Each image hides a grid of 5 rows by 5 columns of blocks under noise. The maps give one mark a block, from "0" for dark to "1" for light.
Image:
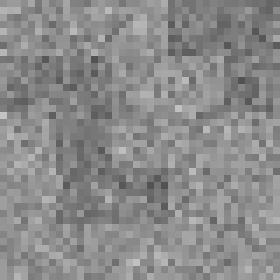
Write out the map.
1 1 1 0 0
0 0 1 1 0
1 0 1 1 1
1 0 0 1 1
1 1 1 1 1
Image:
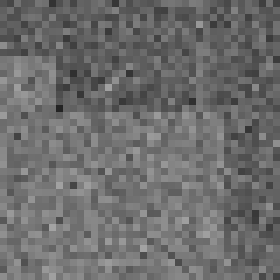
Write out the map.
0 0 0 0 0
1 0 0 0 0
1 1 1 1 0
1 1 1 1 0
1 1 1 1 0
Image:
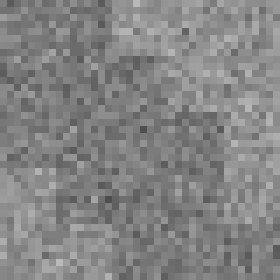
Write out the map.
0 0 1 1 1
0 0 0 1 1
0 0 0 0 1
1 0 0 0 1
1 1 0 0 0
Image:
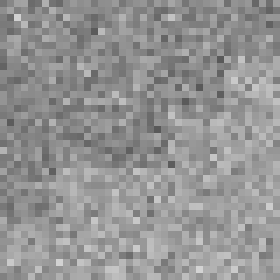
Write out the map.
0 0 0 0 0
0 0 0 0 1
0 0 0 1 1
0 1 1 1 1
1 1 1 1 1
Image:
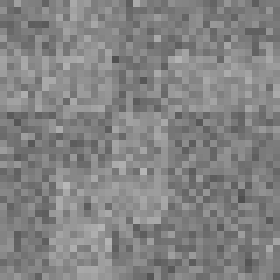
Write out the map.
0 1 0 0 0
1 1 0 1 1
0 0 1 0 0
0 1 1 0 0
0 1 0 0 0
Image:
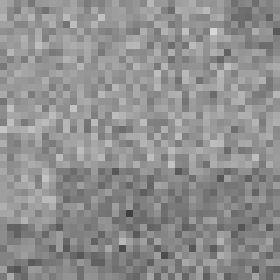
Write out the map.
1 1 1 1 0
1 1 1 1 1
1 1 1 1 1
1 0 0 0 0
0 0 0 0 0
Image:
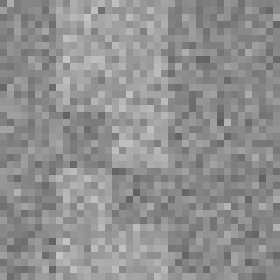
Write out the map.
0 1 1 0 0
0 1 1 0 0
0 0 1 0 0
0 1 0 0 0
0 1 1 0 0
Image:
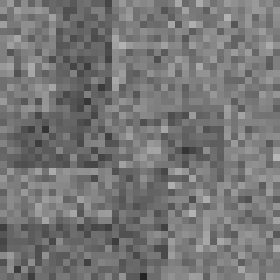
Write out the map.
1 0 1 1 1
1 0 1 1 1
0 0 1 0 1
1 1 0 1 1
0 0 0 1 1
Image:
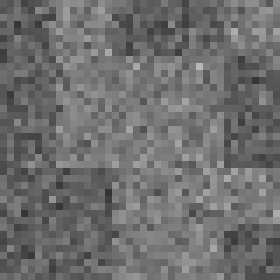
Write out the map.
0 1 0 0 1
0 1 1 1 0
0 1 1 1 0
0 0 1 1 1
0 0 1 1 0
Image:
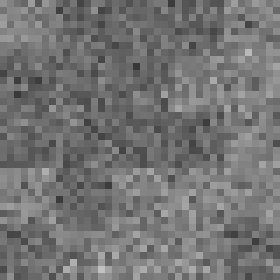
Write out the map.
1 0 0 0 1
0 0 0 1 1
0 0 0 0 1
1 0 1 1 1
0 1 1 1 0
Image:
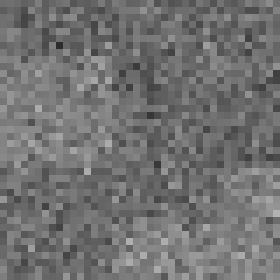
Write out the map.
0 0 0 0 0
1 1 0 0 0
1 1 0 0 0
0 0 0 0 1
0 0 1 1 1
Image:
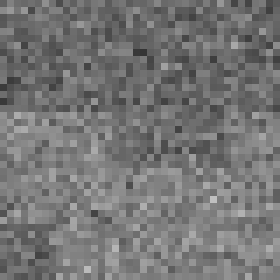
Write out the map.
0 0 0 0 0
0 0 0 0 0
1 1 0 0 1
1 1 1 1 1
0 1 1 1 1
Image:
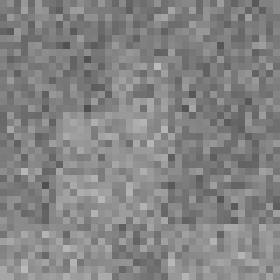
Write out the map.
0 0 0 0 0
0 0 1 0 0
0 1 1 0 0
0 1 1 0 0
1 1 0 1 1
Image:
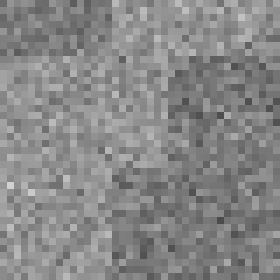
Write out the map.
0 0 1 1 1
1 1 1 0 0
1 1 1 0 0
1 1 0 0 0
1 1 0 0 0
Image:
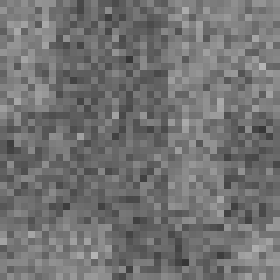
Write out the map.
1 0 0 1 1
1 0 0 1 1
0 0 0 1 0
0 0 0 1 0
1 1 0 0 1
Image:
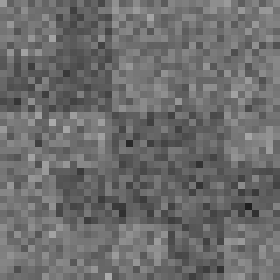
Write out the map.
1 0 1 1 1
0 0 1 1 1
1 1 0 0 1
1 0 0 0 0
1 1 1 0 1
